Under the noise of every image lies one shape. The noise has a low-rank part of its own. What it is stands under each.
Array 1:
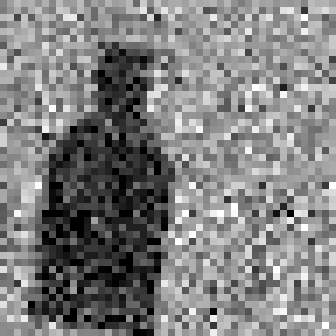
dark bottle
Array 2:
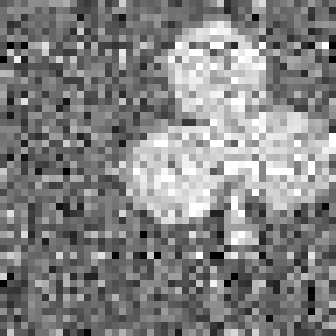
light club
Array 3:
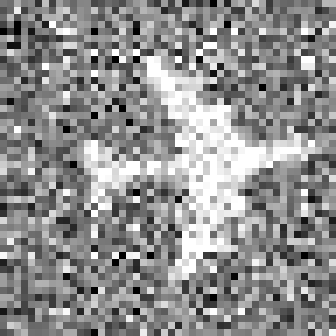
light airplane
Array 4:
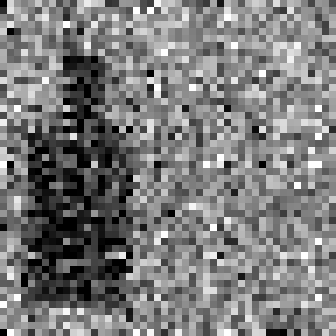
dark bottle
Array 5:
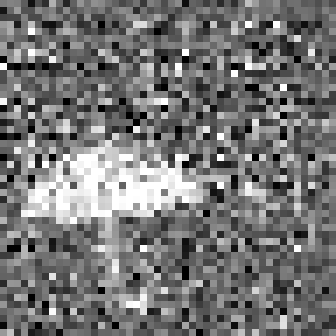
light umbrella
